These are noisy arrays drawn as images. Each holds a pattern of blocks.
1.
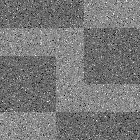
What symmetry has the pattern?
the same after a half turn
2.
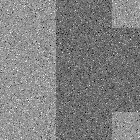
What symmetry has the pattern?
top and bottom mirror each other
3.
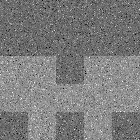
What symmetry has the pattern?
left and right mirror each other
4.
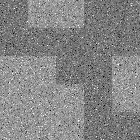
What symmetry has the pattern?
mirrored about the diagonal from the bottom left
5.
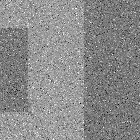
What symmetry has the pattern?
top and bottom mirror each other
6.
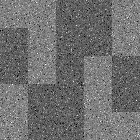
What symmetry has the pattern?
the same after a half turn
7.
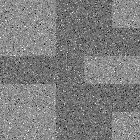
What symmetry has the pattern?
top and bottom mirror each other
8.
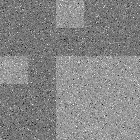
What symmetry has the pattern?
mirrored about the diagonal from the top left
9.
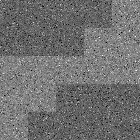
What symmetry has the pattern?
the same after a half turn
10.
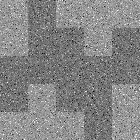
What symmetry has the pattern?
the same after a half turn
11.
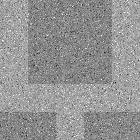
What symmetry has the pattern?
left and right mirror each other
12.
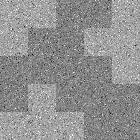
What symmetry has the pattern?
mirrored about the diagonal from the top left
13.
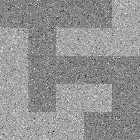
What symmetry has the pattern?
no symmetry
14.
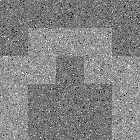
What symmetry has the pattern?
left and right mirror each other
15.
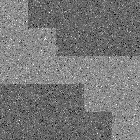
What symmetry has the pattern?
the same after a half turn
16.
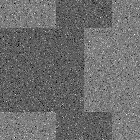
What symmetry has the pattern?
top and bottom mirror each other
